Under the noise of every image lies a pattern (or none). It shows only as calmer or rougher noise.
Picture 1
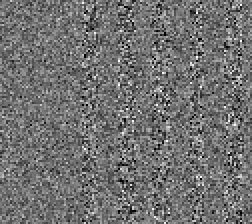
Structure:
bands of columns
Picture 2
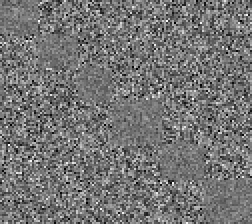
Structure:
blocks along the diagonal
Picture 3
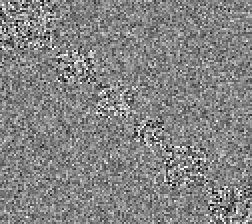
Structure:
blocks along the diagonal
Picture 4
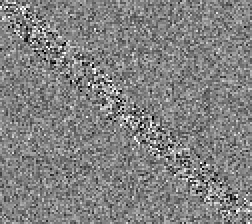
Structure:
a diagonal band
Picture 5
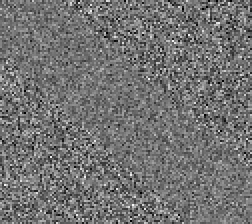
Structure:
a diagonal band
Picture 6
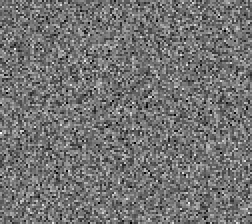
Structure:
only noise
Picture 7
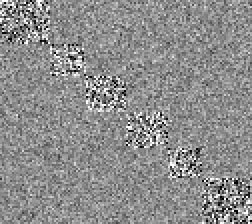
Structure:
blocks along the diagonal
